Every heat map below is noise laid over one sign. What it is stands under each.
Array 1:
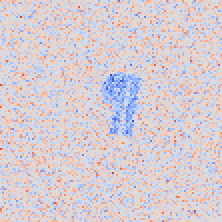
pilcrow
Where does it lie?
centre
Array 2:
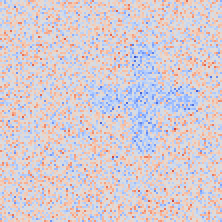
plus sign
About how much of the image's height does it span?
half
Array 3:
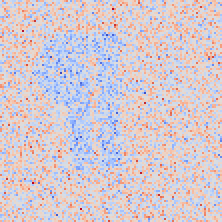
pilcrow
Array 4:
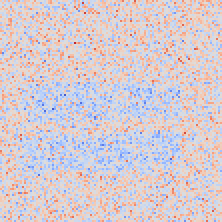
equals sign
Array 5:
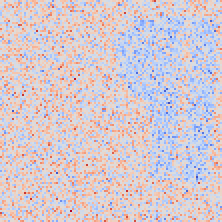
pilcrow
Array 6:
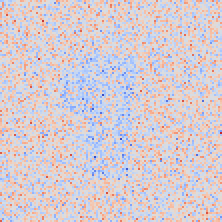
pilcrow
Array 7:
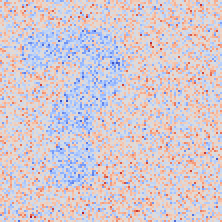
question mark
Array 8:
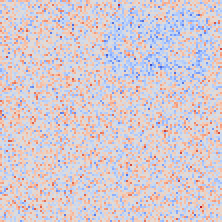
infinity sign
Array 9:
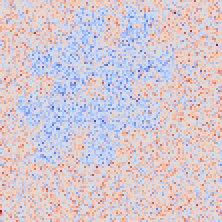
hash sign
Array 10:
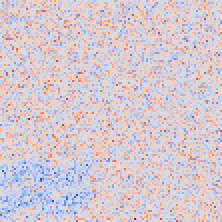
approximately sign
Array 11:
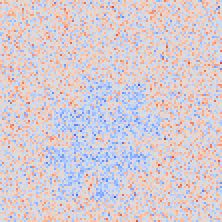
hash sign
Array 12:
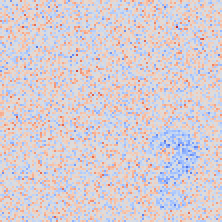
question mark
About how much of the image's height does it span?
a third
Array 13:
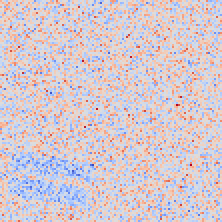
equals sign
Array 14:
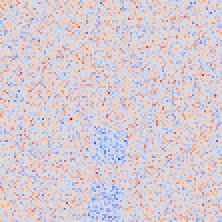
colon
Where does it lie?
bottom middle
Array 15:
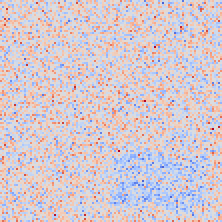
approximately sign
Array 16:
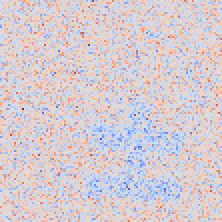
plus-minus sign
